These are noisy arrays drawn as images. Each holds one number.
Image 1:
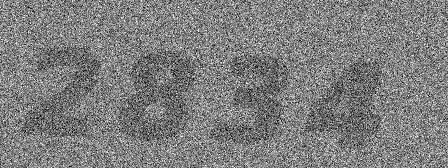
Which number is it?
2834
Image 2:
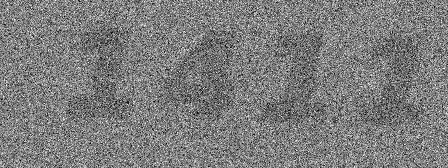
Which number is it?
1411
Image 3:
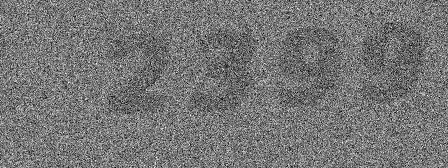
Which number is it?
2399
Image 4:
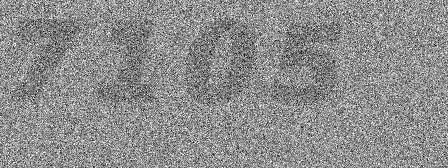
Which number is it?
7105
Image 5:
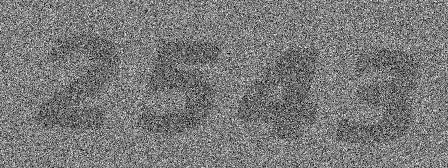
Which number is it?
2543
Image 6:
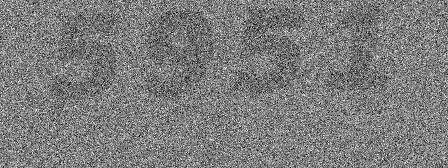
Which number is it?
5951
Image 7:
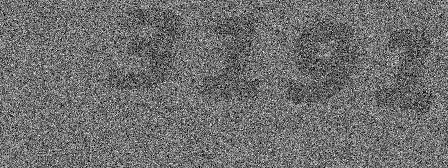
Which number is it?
3191
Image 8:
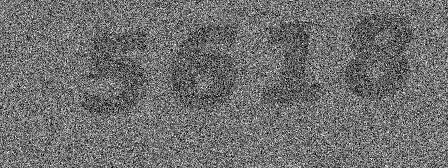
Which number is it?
5618
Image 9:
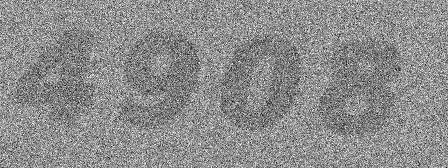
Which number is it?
4908
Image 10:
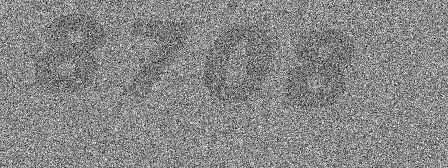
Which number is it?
8708
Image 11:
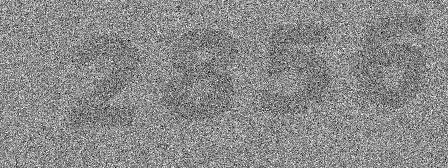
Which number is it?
2856
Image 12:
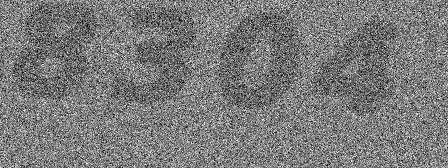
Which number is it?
8304
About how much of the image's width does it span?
nearly all
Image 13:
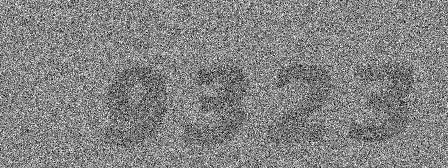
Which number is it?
9323
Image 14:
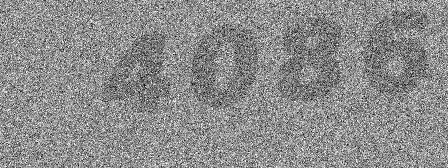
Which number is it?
4086
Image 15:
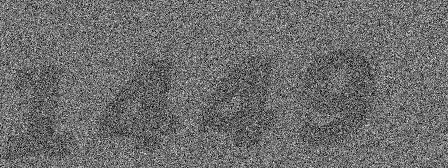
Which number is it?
1449
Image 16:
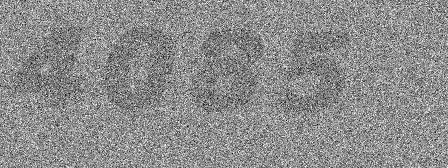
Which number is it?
4085
